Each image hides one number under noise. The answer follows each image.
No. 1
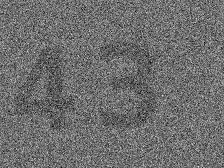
43
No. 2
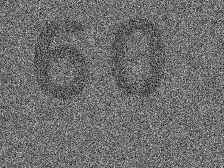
60
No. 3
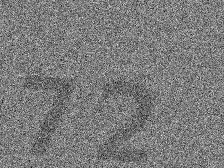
72
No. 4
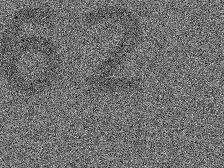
62
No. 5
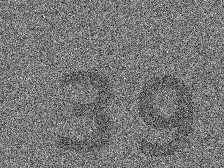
39
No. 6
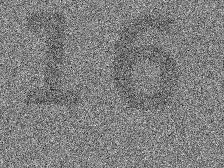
16
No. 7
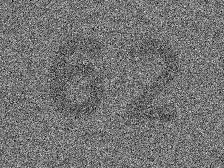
62
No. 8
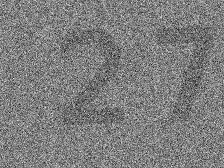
27
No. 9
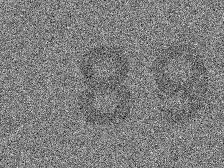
89
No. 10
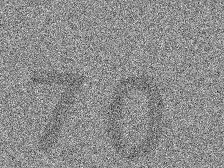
70
